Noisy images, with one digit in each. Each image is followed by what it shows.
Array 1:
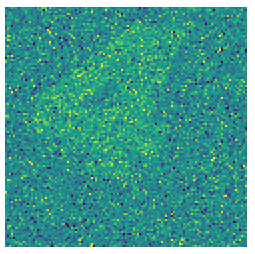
light 4
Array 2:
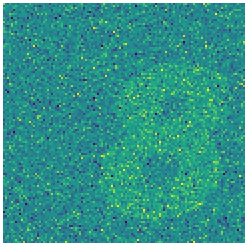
light 8
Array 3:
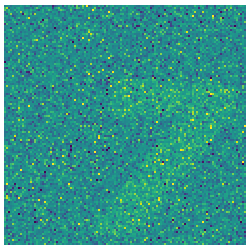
light 7
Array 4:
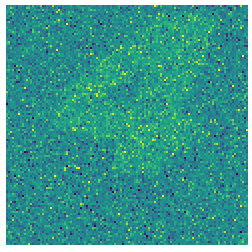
light 4
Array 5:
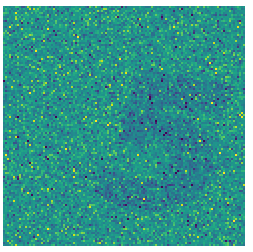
dark 5
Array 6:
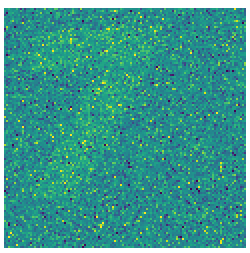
light 7
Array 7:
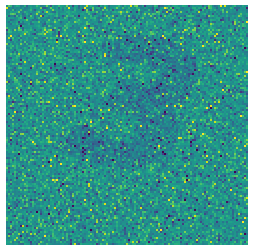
dark 3
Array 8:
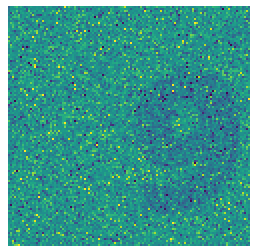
dark 9
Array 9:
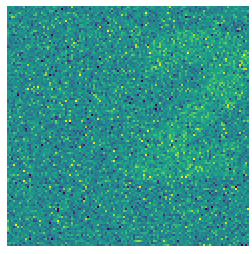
light 2
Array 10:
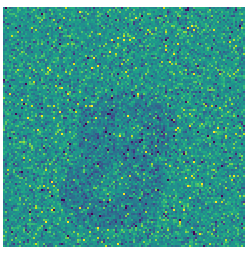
dark 8
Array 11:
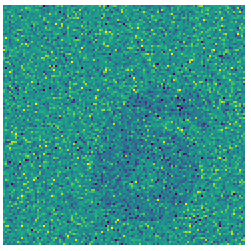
dark 6
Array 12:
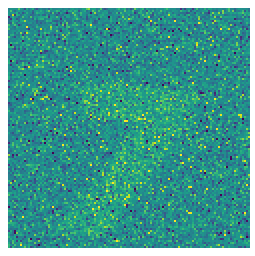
light 7
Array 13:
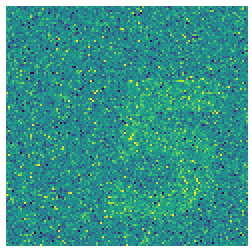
light 5
